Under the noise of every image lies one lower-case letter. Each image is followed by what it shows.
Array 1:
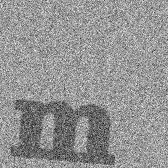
dark m
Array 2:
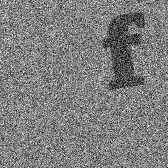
dark f
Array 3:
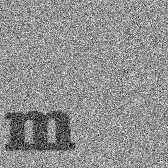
dark m, bottom left
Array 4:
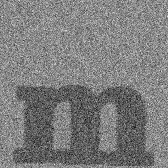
dark m
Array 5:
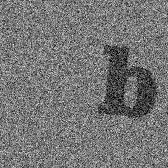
dark b, middle right
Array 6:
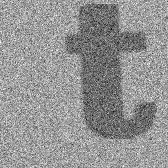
dark t
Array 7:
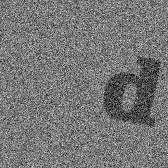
dark d, middle right
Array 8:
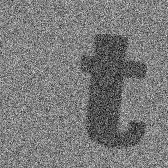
dark t
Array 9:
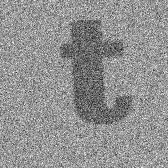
dark t
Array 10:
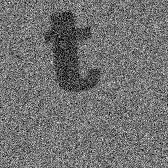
dark t
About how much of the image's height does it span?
half
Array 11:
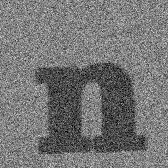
dark n
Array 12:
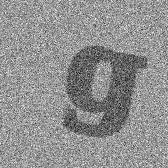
dark g
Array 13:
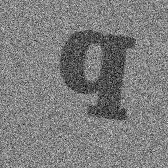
dark q
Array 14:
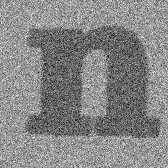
dark n
